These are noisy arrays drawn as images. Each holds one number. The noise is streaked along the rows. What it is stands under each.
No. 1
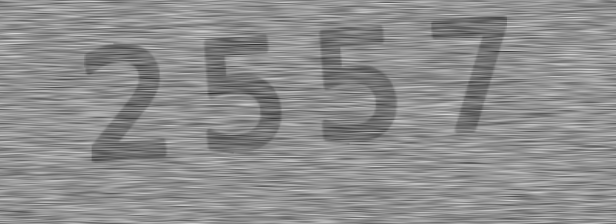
2557
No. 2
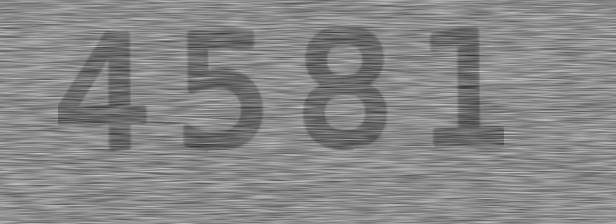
4581
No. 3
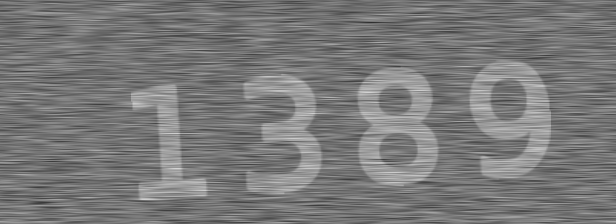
1389
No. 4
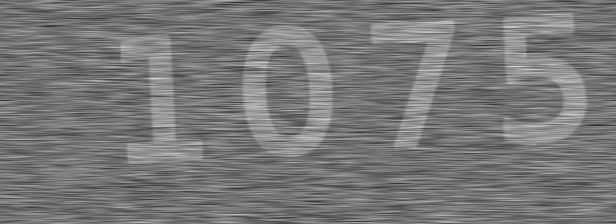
1075
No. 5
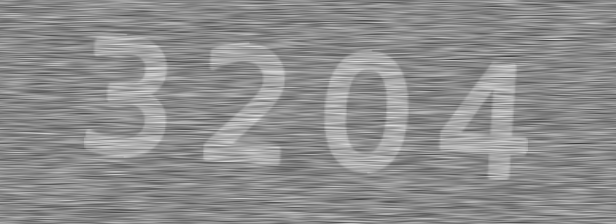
3204
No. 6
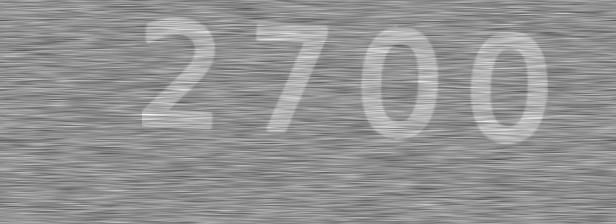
2700
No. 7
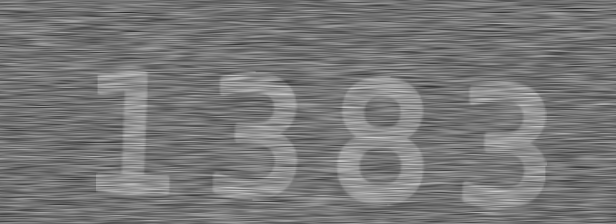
1383
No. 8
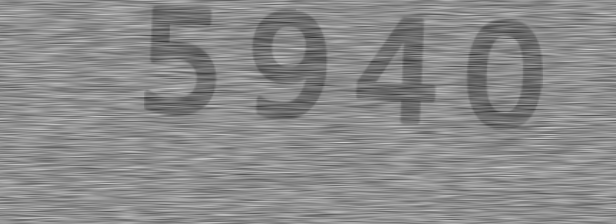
5940
